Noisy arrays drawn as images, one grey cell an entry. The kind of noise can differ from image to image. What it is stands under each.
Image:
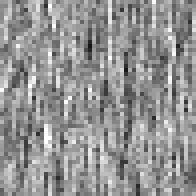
streaked along the columns
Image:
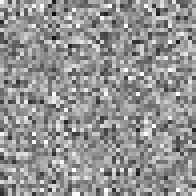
low rank plus noise
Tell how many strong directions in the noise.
five to eight
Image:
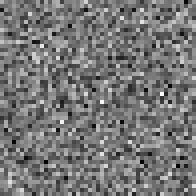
independent entries
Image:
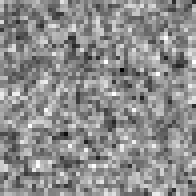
blotchy
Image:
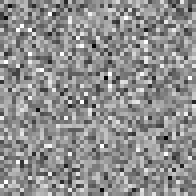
independent entries
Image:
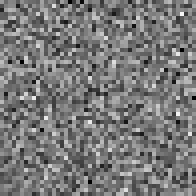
independent entries
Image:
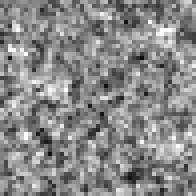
blotchy
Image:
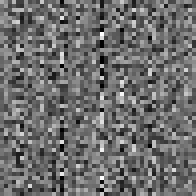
columns of uneven size
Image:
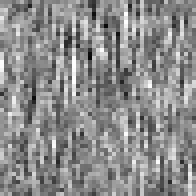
streaked along the columns
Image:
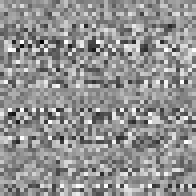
rows of uneven size
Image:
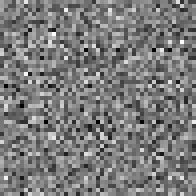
low rank plus noise
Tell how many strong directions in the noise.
one
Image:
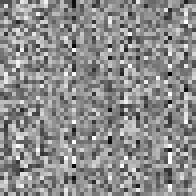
columns of uneven size
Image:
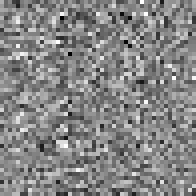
low rank plus noise
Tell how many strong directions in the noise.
five to eight
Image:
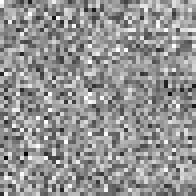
low rank plus noise
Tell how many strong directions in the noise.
five to eight
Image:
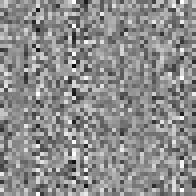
columns of uneven size
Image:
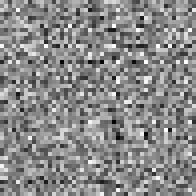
low rank plus noise
